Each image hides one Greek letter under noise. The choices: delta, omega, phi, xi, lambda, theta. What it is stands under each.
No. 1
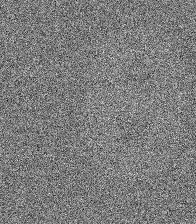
theta
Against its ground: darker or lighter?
lighter
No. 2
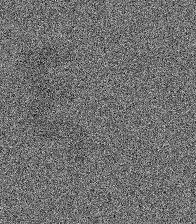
xi
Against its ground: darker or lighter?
darker
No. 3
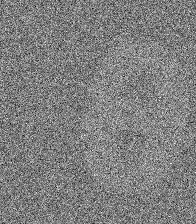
theta
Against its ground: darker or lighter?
lighter
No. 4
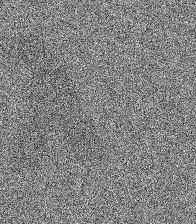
lambda
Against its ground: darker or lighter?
darker
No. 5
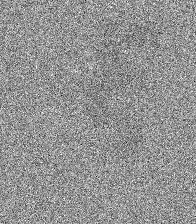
xi
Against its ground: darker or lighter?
darker
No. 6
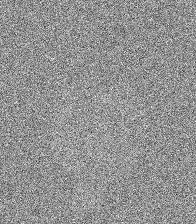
phi
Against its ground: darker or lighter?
lighter
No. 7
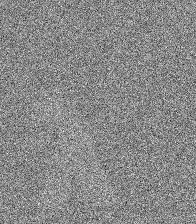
lambda
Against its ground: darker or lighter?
lighter
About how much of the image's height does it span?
half
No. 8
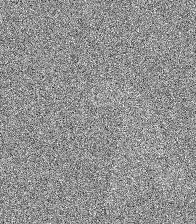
lambda
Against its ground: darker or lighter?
lighter
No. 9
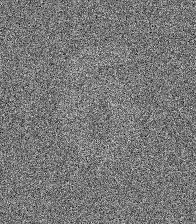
delta
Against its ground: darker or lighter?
lighter
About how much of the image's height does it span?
half
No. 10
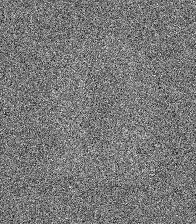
omega
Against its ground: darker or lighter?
lighter
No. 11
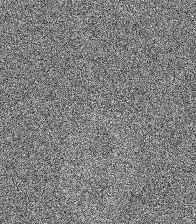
theta
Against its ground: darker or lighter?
lighter
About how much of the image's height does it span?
half
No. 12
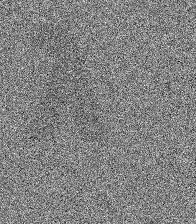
lambda
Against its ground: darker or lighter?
darker
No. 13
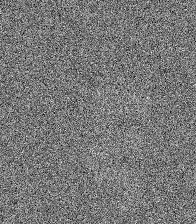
xi
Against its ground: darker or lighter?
lighter
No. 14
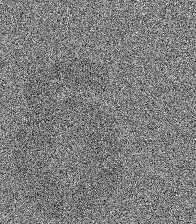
delta
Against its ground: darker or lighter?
darker
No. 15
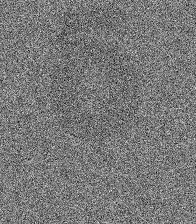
delta
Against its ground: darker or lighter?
darker
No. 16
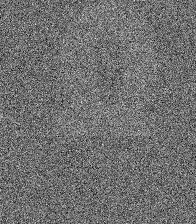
omega
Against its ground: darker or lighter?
lighter
